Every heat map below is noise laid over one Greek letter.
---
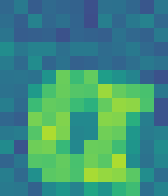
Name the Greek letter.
alpha
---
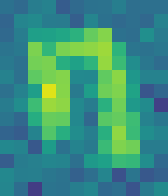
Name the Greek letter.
eta
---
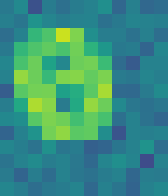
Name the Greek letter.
theta
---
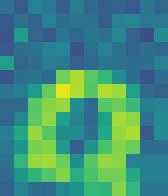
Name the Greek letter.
omega
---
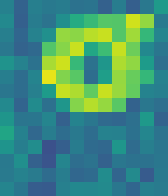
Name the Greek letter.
sigma
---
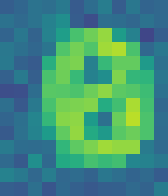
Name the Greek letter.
theta
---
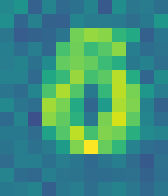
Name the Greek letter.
delta
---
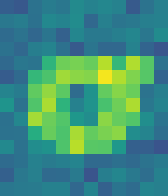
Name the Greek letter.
sigma
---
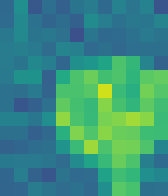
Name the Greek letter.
phi
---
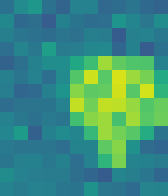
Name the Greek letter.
phi
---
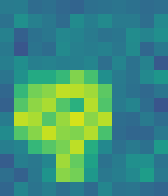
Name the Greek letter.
phi
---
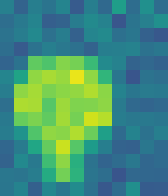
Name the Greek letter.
phi
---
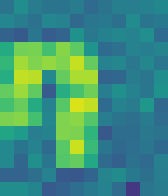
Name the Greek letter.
eta
